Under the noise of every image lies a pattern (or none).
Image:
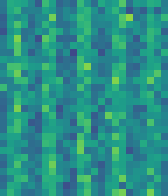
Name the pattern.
vertical stripes
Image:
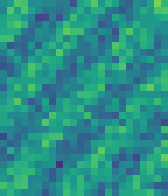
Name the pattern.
diagonal stripes
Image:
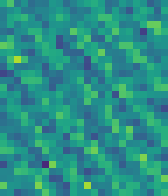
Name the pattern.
diagonal stripes
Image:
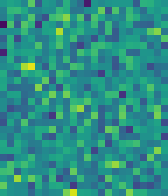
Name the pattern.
only noise
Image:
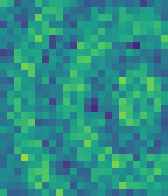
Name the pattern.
rings round one point
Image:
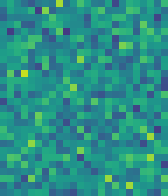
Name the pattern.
only noise
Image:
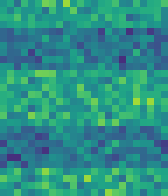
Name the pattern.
horizontal stripes
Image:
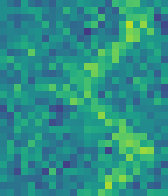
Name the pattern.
a wavy band
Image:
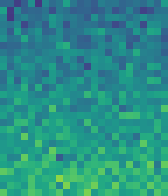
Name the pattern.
a smooth slope
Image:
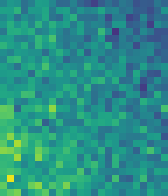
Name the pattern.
a smooth slope
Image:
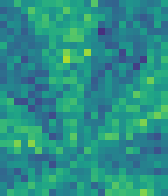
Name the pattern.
spokes from one point
